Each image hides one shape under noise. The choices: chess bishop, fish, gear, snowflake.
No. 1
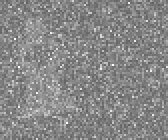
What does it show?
light chess bishop
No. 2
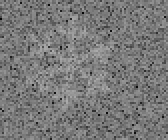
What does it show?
light snowflake
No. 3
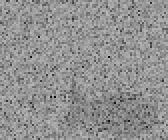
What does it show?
dark fish
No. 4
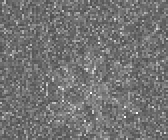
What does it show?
light snowflake
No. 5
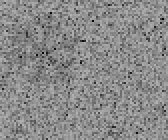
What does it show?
dark snowflake
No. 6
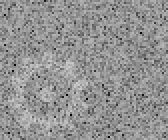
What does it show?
light gear
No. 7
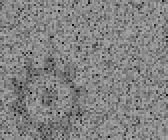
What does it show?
dark gear
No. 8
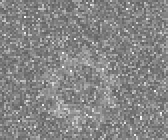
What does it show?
light gear
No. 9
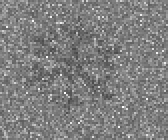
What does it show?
dark snowflake
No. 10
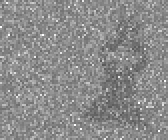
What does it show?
dark chess bishop
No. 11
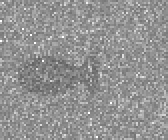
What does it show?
dark fish
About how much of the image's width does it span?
half
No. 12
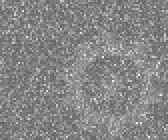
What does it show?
light gear
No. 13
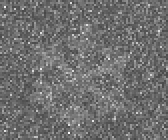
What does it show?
light snowflake
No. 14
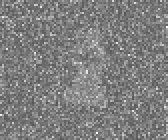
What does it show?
light chess bishop
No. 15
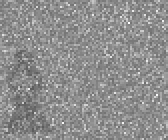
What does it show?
dark chess bishop
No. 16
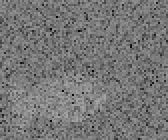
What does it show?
light fish
